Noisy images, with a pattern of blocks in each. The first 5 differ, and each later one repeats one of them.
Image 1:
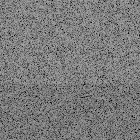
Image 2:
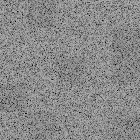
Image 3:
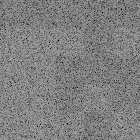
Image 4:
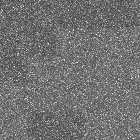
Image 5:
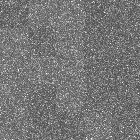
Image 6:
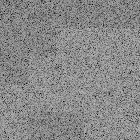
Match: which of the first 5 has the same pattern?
4
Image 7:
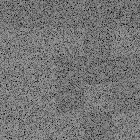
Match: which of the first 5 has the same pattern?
3
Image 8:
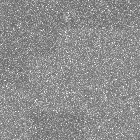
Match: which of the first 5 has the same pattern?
4
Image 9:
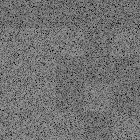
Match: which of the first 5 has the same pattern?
3
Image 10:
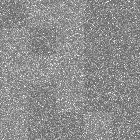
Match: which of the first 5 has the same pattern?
5
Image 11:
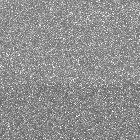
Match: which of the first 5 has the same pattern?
1
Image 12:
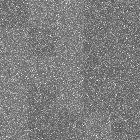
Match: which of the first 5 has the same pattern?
5
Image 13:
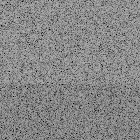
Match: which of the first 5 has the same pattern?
1
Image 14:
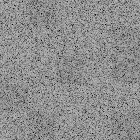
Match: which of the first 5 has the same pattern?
2
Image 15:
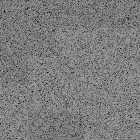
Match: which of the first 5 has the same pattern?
4
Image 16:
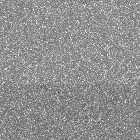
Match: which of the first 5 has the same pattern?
1
